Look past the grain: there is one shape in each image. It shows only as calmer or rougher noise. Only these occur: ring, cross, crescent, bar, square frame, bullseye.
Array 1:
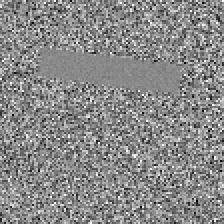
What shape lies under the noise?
bar
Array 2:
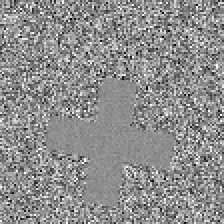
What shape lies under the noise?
cross
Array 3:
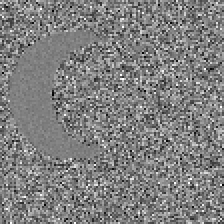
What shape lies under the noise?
crescent
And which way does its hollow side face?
right
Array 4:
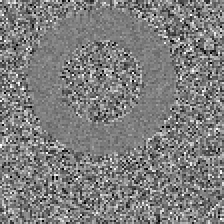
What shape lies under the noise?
ring
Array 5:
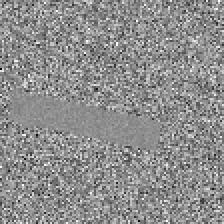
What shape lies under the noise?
bar
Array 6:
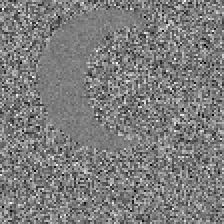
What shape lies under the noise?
crescent
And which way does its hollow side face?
right
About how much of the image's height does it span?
two thirds
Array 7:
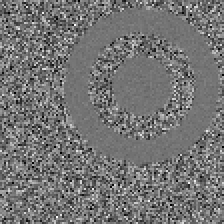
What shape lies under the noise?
bullseye
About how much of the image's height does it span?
two thirds
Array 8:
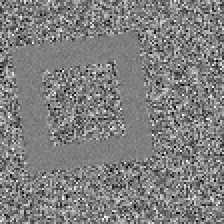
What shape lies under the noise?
square frame
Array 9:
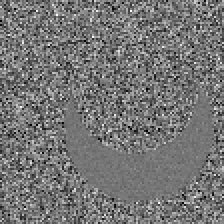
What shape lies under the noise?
crescent
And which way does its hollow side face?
up
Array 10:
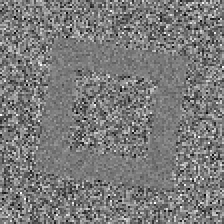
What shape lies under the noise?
square frame
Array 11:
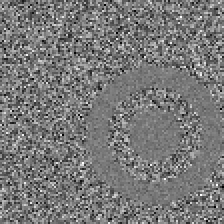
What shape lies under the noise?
bullseye
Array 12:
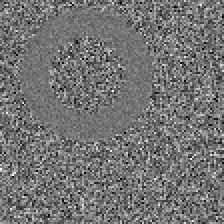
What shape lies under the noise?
ring
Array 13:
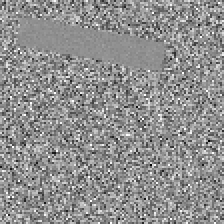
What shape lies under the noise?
bar
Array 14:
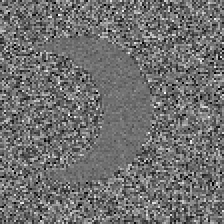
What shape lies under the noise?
crescent
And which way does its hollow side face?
left
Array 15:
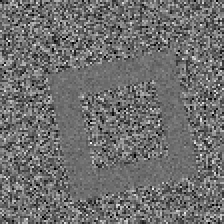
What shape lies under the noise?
square frame
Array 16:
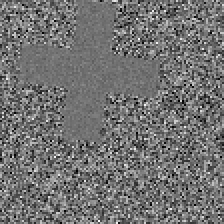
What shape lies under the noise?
cross
